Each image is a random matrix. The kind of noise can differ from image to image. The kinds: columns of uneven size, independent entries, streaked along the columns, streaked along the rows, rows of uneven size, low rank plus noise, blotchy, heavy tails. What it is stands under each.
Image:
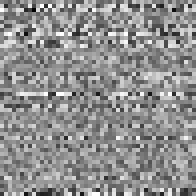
rows of uneven size
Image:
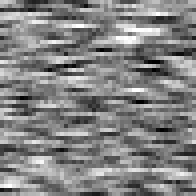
streaked along the rows
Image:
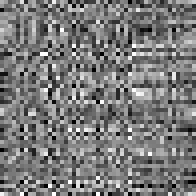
low rank plus noise
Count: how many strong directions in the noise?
two
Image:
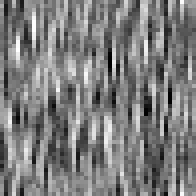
streaked along the columns
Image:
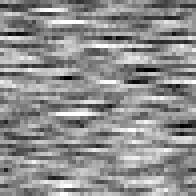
streaked along the rows
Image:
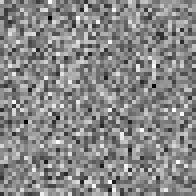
independent entries
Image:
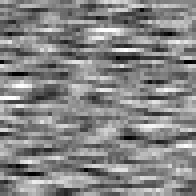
streaked along the rows
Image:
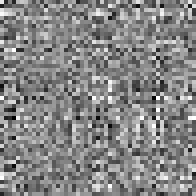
low rank plus noise
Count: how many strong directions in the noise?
three or four
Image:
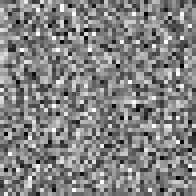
independent entries
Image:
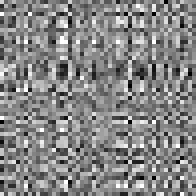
low rank plus noise
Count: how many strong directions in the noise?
one
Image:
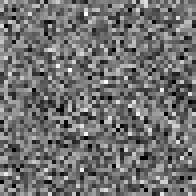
independent entries
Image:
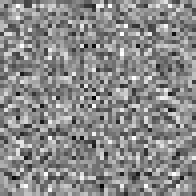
low rank plus noise
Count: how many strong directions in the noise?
three or four
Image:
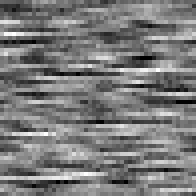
streaked along the rows
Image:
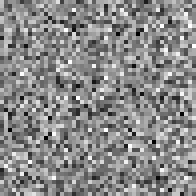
independent entries
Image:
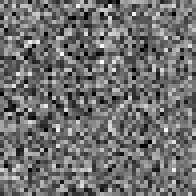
low rank plus noise
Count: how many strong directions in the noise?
five to eight
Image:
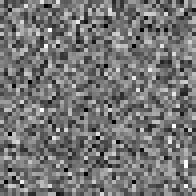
independent entries
